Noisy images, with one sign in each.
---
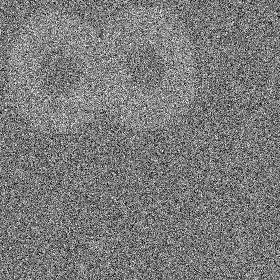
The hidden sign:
infinity sign
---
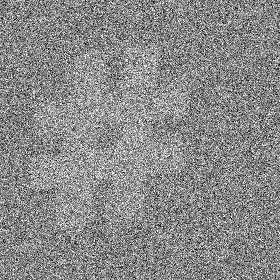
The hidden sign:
hash sign
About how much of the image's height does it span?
two thirds
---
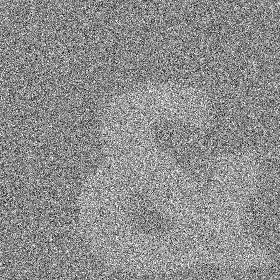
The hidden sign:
ampersand
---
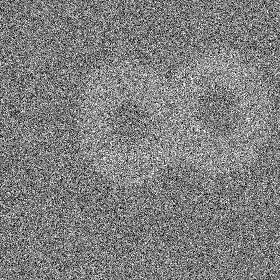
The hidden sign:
infinity sign
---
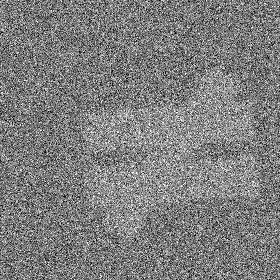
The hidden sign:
not-equal sign
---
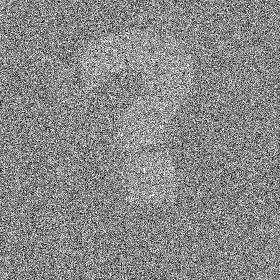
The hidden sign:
question mark
